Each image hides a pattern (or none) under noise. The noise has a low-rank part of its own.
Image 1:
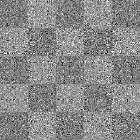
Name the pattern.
a checkerboard
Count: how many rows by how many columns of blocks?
5 by 5
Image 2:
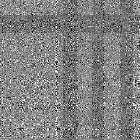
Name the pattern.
bands of rows crossing bands of columns
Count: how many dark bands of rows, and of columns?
1 and 3
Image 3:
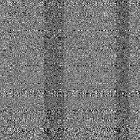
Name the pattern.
bands of columns
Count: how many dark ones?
2
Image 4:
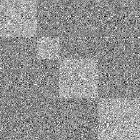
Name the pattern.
blocks along the diagonal
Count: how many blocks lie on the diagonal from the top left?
4
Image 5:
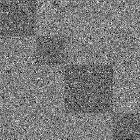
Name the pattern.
blocks along the diagonal
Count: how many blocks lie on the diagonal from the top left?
4
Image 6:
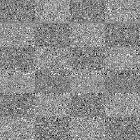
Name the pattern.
a checkerboard
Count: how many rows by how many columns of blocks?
6 by 4
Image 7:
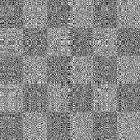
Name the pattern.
a checkerboard
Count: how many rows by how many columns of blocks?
5 by 6
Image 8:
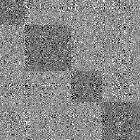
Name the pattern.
blocks along the diagonal
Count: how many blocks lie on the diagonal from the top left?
4
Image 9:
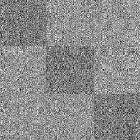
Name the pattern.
blocks along the diagonal
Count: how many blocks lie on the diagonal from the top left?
3
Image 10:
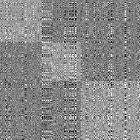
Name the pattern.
blocks along the diagonal
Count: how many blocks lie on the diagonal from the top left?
3
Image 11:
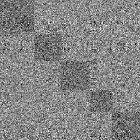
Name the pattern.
blocks along the diagonal
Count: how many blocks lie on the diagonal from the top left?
5
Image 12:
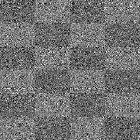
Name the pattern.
a checkerboard
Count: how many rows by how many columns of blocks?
6 by 4
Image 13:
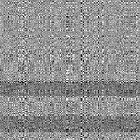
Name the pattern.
bands of rows
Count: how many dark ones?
2
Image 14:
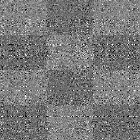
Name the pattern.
a checkerboard
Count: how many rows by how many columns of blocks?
4 by 3
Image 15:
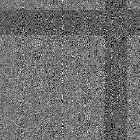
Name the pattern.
bands of rows crossing bands of columns
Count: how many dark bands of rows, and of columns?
1 and 1
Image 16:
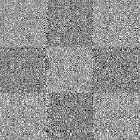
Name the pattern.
a checkerboard
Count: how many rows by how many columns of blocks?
3 by 3
